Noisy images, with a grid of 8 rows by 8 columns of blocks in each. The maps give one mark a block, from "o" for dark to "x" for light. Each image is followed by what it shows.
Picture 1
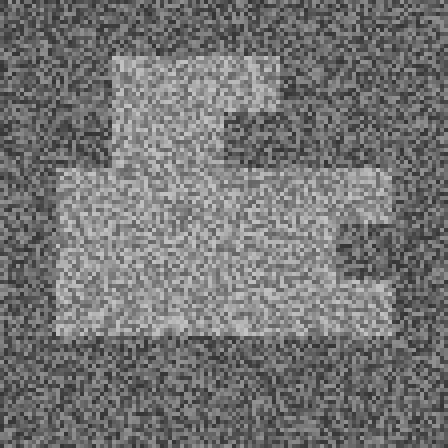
oooooooo
ooxxxooo
ooxxoooo
oxxxxxxo
oxxxxxoo
oxxxxxxo
oooooooo
oooooooo
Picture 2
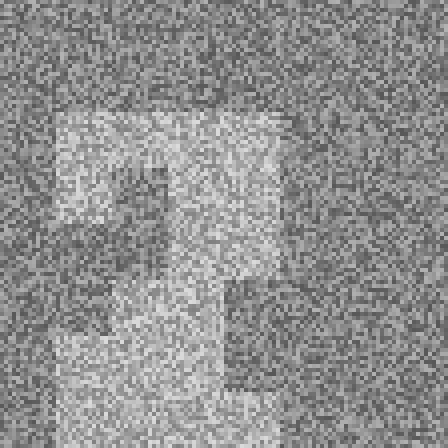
oooooooo
oooooooo
oxxxxooo
oxoxxooo
oooxxooo
ooxxoooo
oxxxoooo
oxxxxooo
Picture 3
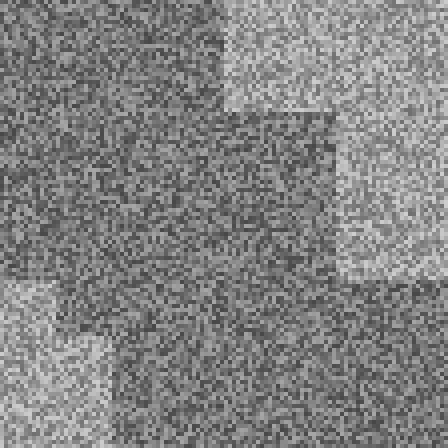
ooooxxxx
ooooxxxx
ooooooxx
ooooooxx
ooooooxx
xooooooo
xxoooooo
xxoooooo
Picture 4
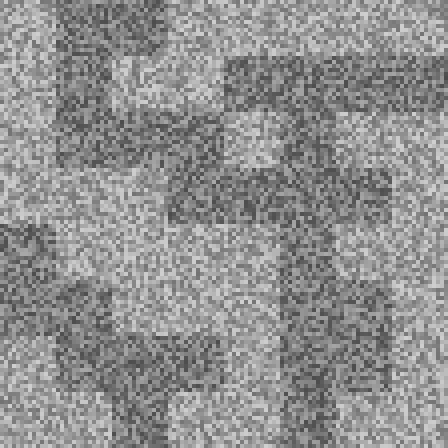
xooxxxxx
xoxxoooo
xoooxoxx
xxxoooox
oxxxxoxx
ooxxxoox
xoooxoox
xxoxxoxx
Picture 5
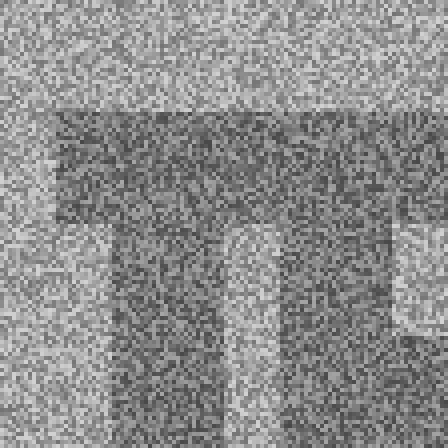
xxxxxxxx
xxxxxxxx
xooooooo
xooooooo
xxooxoox
xxooxoox
xxooxooo
xxooxooo
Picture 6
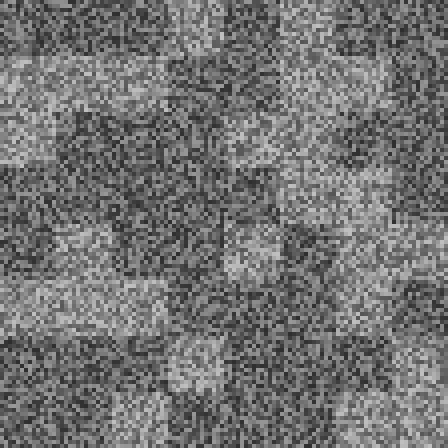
oooxoxoo
xxxooxxo
xoooxxoo
oooooxxo
oxooxoxx
xxxoooxo
oooxooox
ooxoooxx
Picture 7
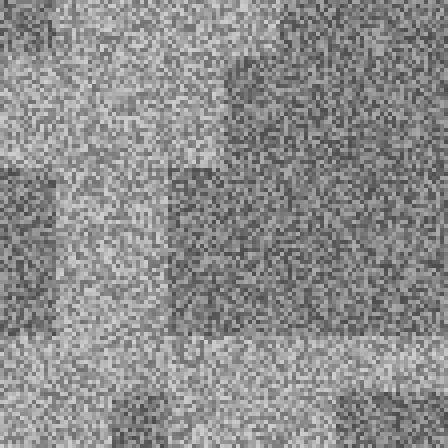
oxxxxooo
xxxxoooo
xxxxoooo
oxxooooo
oxxooooo
oxxooooo
xxxxxxxx
xxoxxxoo
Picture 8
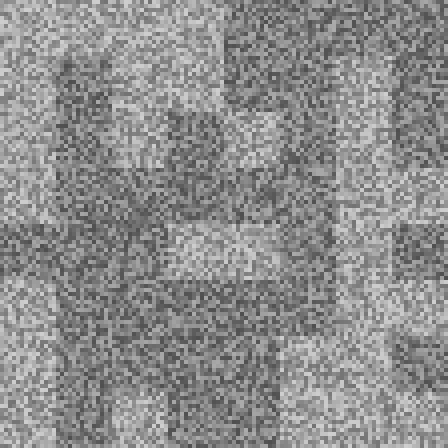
xxxxoooo
xoxxooxo
xoxoxoxo
xoooooxx
oooxxoxo
xoooooxx
xooooxxo
xoxooxxx
